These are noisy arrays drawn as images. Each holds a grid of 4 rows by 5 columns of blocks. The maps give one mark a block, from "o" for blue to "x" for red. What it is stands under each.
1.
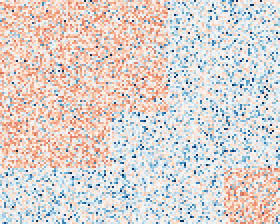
x x x o o
x x x o o
x x o o o
o o o o x
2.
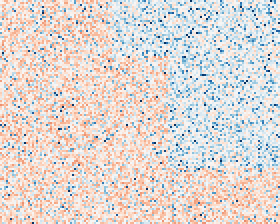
x x o o o
x x x o o
x x x o o
x x x x x
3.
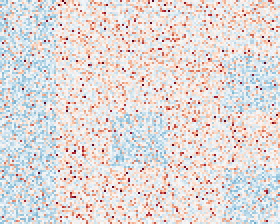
o x x x x
o x x x o
o x o x x
o x x x o
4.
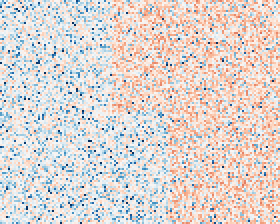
o o x x x
o o x x x
o o o x x
o o o x x
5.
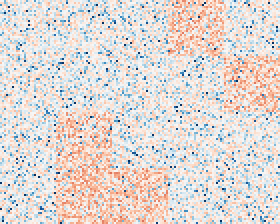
o o o x o
o o o o x
o x o o o
o x x o o
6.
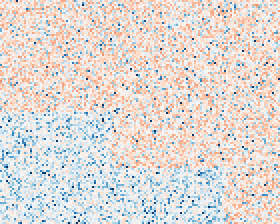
x x x x x
x x x x x
o o x x x
o o o o x
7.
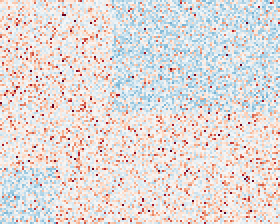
x x o o o
x x o o o
x x x x x
o x x x x
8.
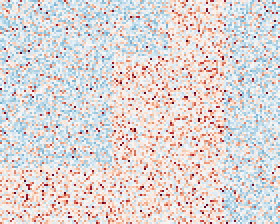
o o o x o
o o x x o
o o x x o
x x x x o
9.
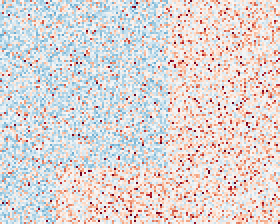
o o o x x
o o o x x
o o o x x
o x x x x
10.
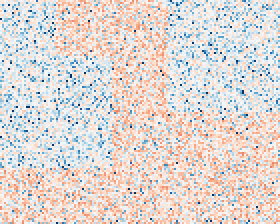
o x x o o
o o x o o
o o x x x
x x x x x
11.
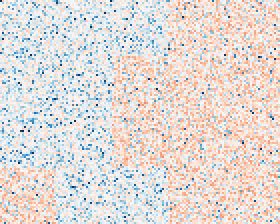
o o o x x
o o x x x
o o x x x
x o o x x
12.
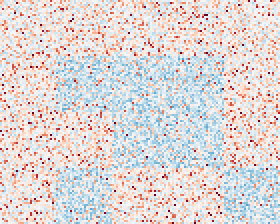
x x x x x
x o o o x
x x o o x
x o x x o
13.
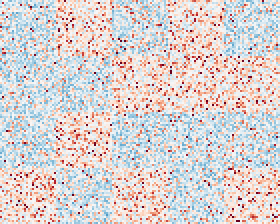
o x o x o
o o x x x
o x o o o
x o x o x
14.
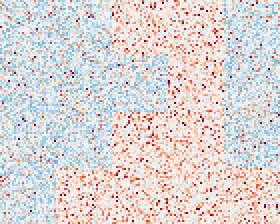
o o x x o
o o o x o
o o x x o
o x x x x
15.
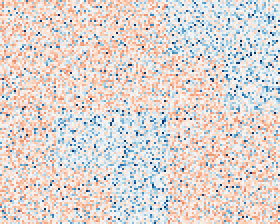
x x x o o
x x x x o
x o o x x
x x o x x
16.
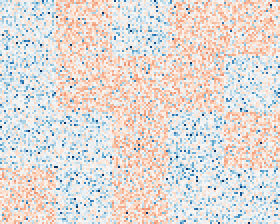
o x o x x
o x x x o
o o x o x
x o x o o
